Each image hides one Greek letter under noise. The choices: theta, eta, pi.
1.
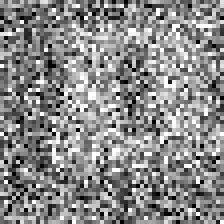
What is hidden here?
light pi
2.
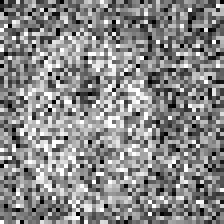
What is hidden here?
light theta
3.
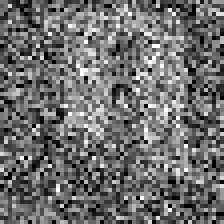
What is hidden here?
light eta
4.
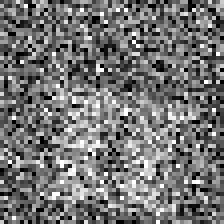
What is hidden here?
light pi
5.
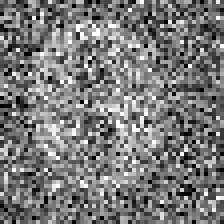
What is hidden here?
light theta
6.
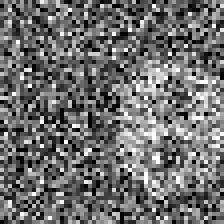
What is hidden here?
light theta
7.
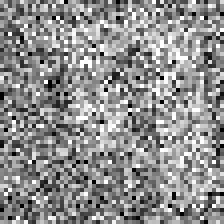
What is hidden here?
light eta
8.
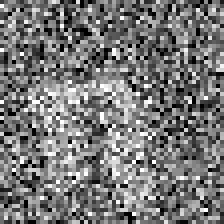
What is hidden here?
light eta
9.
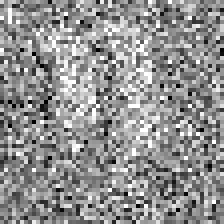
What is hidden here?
light eta
